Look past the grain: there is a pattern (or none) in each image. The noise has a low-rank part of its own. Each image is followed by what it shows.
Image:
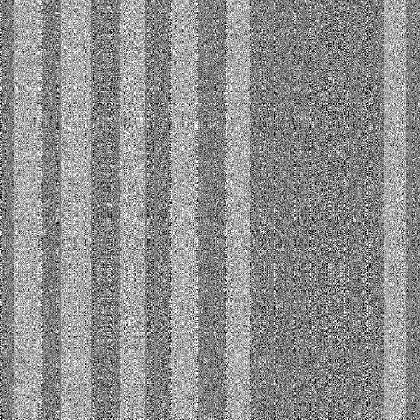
bands of columns
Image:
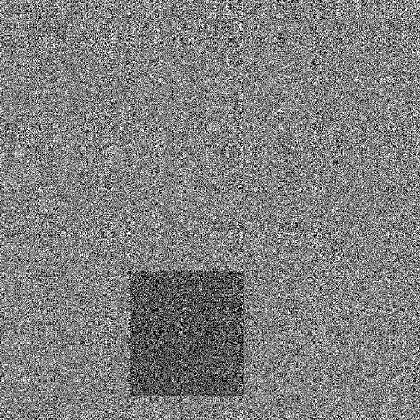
one block
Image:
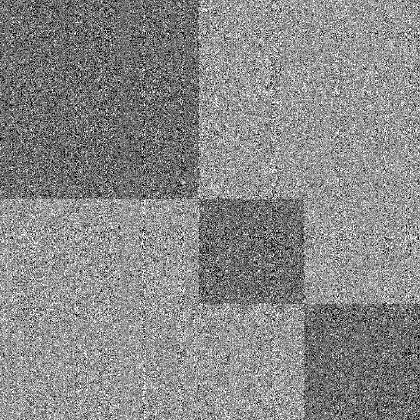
blocks along the diagonal
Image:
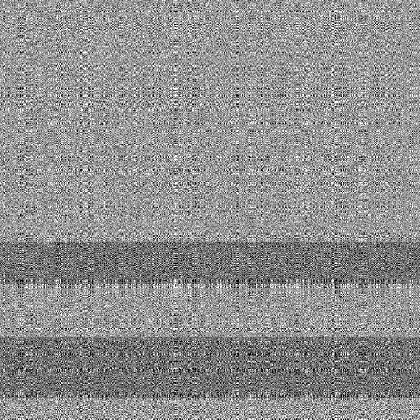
bands of rows
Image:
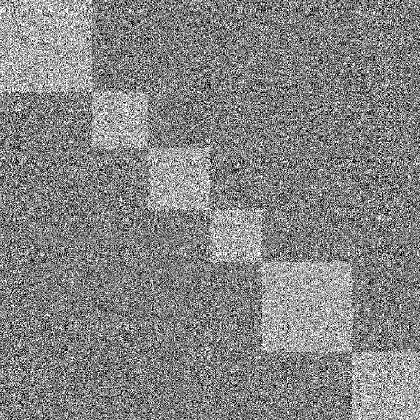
blocks along the diagonal
